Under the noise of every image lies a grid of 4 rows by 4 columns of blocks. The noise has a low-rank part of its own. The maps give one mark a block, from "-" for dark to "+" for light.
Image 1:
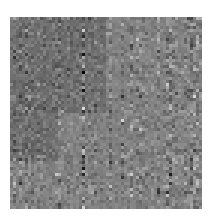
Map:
- - + +
- - + +
- + + +
+ + + +
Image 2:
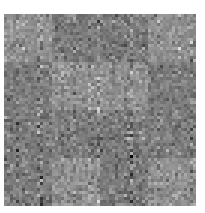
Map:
+ - - +
- + + -
- - - -
- + - +
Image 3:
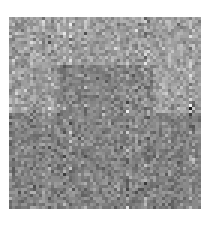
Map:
+ + + +
+ - - +
- - - -
- - - -
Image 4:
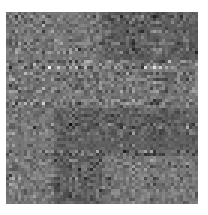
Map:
+ + - -
+ + + +
+ - - -
+ - + +
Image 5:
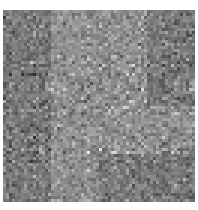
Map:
- + + -
- + + -
- + + +
- + - -
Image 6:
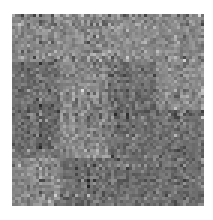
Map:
+ + + +
- + - +
- + - -
+ - - -
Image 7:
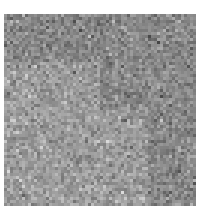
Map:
- - - -
+ + - -
+ + + -
+ + + -
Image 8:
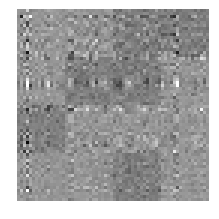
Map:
+ + - -
+ - - +
- + + +
+ + - +
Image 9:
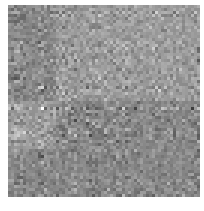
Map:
- + + +
- + + +
+ - - -
- - - -
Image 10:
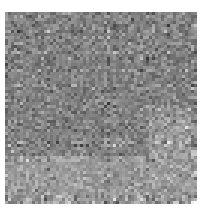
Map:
- - - -
- - - -
- - - +
+ + + +
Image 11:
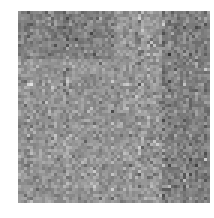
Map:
- - + -
+ + + -
+ + + -
+ + + -
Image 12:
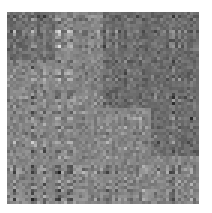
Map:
- + - -
+ + - -
+ + + -
+ + + +
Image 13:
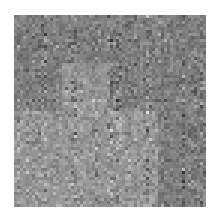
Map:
- - - -
- + - -
+ + + -
+ + + -
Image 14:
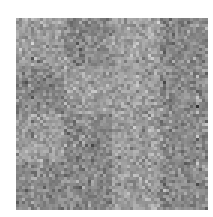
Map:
+ - + -
- + + -
+ - + -
- - + -
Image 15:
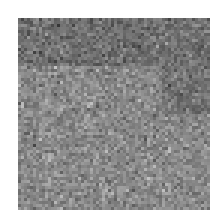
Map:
- - - -
+ + + -
+ + + +
+ + + +
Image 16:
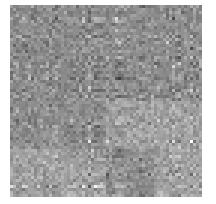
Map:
- - - -
- - - -
- - + +
+ + - +
